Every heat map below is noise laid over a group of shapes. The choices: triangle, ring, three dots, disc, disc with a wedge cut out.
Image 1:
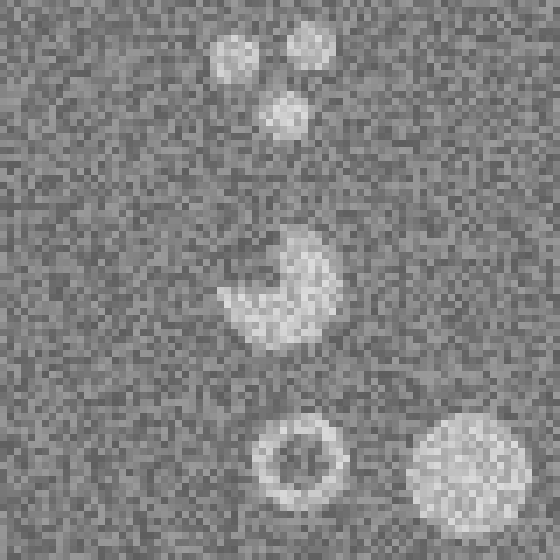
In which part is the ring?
bottom middle
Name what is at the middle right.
nothing
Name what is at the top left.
nothing
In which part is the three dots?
top middle
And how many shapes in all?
4
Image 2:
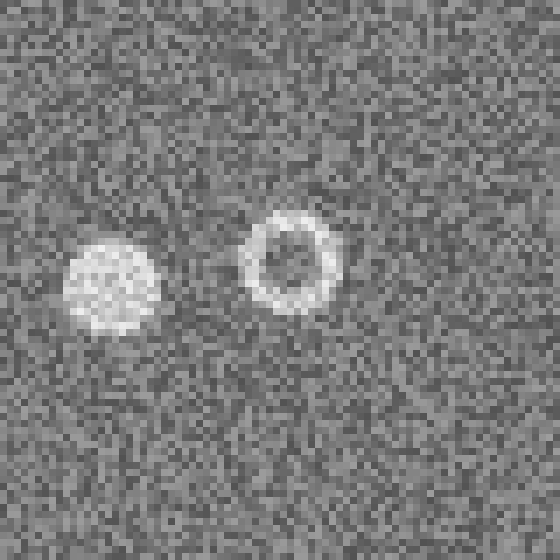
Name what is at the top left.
nothing
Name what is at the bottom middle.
nothing
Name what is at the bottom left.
nothing
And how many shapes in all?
2
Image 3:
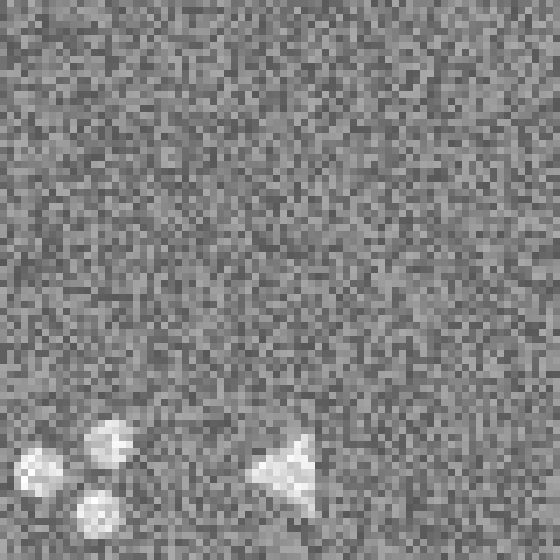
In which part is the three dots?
bottom left
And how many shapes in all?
2
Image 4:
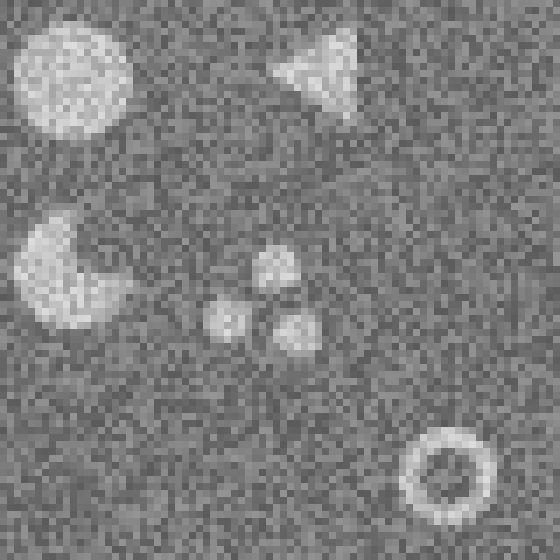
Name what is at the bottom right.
ring
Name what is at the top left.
disc
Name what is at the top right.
nothing
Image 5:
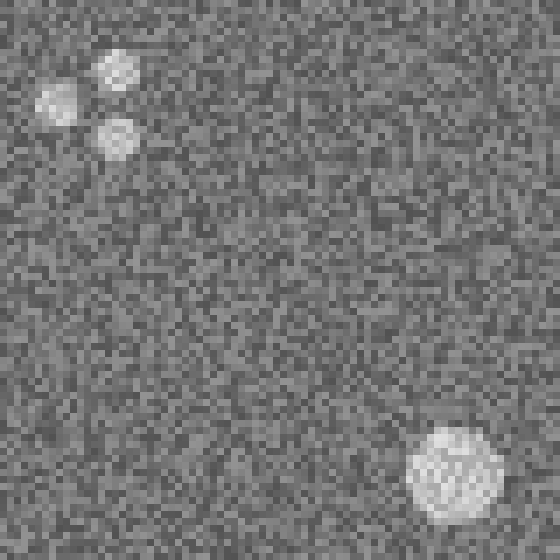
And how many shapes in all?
2
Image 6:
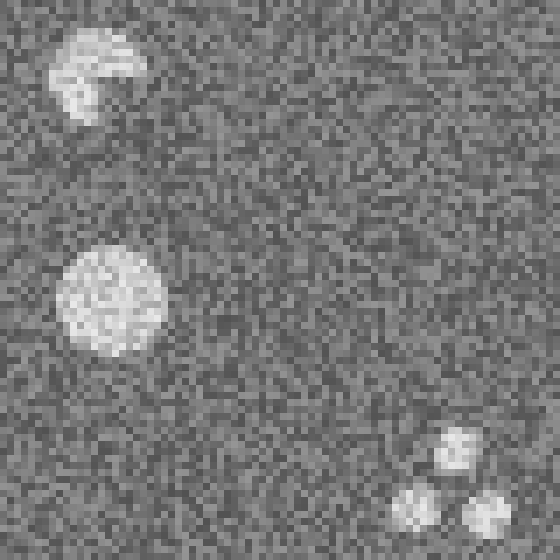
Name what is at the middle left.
disc
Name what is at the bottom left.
nothing
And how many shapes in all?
3
